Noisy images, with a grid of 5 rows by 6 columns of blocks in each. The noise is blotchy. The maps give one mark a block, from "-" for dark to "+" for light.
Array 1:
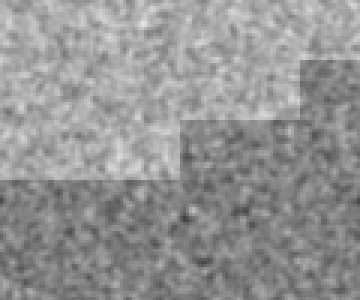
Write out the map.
+ + + + + +
+ + + + + -
+ + + - - -
- - - - - -
- - - - - -
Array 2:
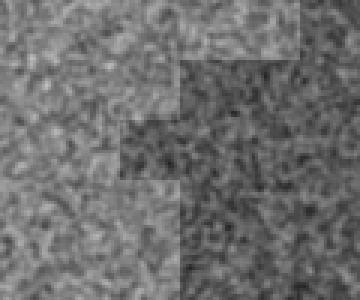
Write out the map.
+ + + + + -
+ + + - - -
+ + - - - -
+ + + - - -
+ + + - - -
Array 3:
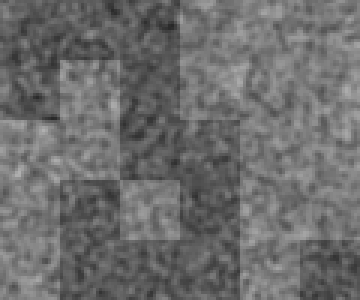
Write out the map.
- - - + + +
- + - + + +
+ + - - + +
+ - + - + +
+ - - - + -
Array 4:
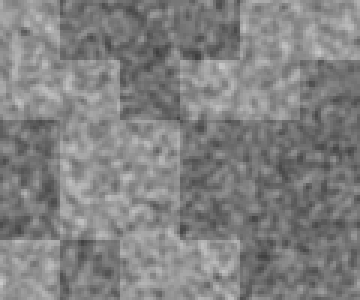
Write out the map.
+ - - - + +
+ + - + + -
- + + - - -
- + + - - -
+ - + + - -
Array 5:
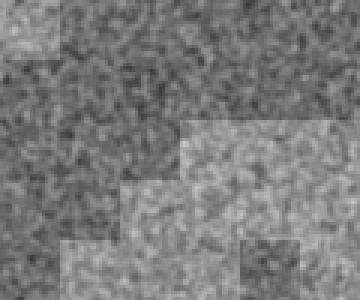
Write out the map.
+ - - - - -
- - - - - -
- - - + + +
- - + + + +
- + + + - +
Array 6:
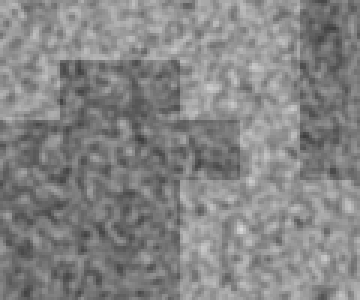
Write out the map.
+ + + + + -
+ - - + + -
- - - - + -
- - - + + +
- - - + + +
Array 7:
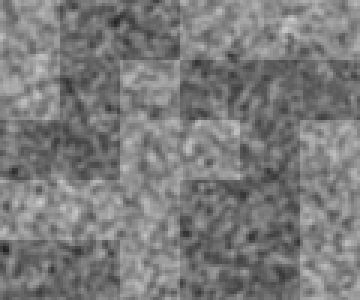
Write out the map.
+ - - + + +
+ - + - - -
- - + + - +
+ + + - - +
- - + - - +
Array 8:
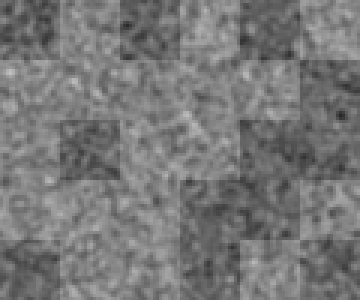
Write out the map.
- + - + - +
+ + + + + -
+ - + + - -
+ + + - - +
- + + - + -
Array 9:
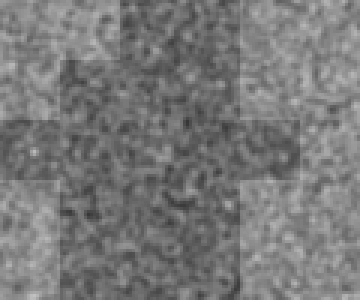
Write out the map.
+ + - - + +
+ - - - + +
- - - - - +
+ - - - + +
+ - - - + +
